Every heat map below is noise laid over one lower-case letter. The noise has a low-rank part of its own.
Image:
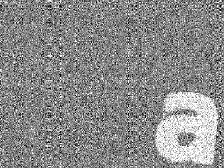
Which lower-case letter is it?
a
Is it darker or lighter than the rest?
lighter
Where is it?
bottom right
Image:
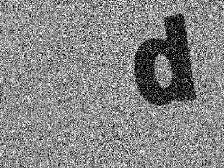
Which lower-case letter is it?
d
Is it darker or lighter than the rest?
darker
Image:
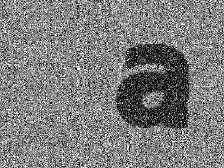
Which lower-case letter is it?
a
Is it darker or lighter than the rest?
darker
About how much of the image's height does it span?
half
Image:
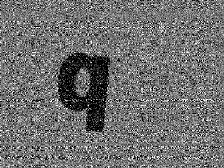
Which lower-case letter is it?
q
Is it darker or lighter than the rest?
darker
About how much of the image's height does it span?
half
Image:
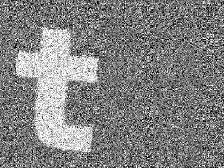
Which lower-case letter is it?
t
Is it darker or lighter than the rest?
lighter
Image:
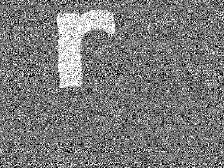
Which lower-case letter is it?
r
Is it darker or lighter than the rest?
lighter
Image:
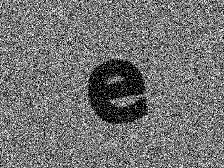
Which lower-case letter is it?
e
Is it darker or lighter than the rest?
darker
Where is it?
centre
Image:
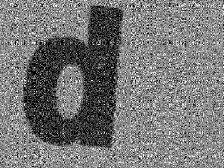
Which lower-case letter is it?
d
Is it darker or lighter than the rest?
darker
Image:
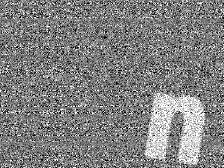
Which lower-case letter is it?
n
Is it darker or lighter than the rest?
lighter
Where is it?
bottom right
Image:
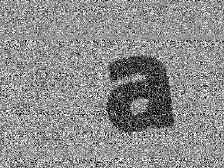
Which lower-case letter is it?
a
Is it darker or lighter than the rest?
darker
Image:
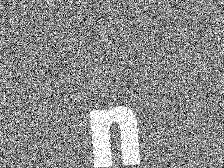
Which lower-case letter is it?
n
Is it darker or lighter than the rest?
lighter
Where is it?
bottom middle
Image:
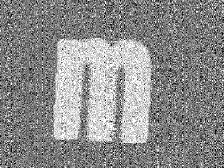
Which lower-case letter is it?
m
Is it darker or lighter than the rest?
lighter
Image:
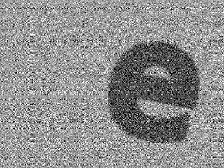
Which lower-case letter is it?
e
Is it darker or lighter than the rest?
darker
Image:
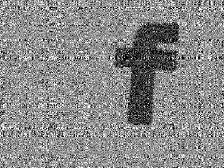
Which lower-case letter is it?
f
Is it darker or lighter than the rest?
darker
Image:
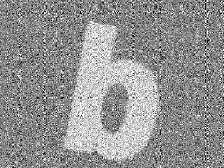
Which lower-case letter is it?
b
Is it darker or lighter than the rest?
lighter
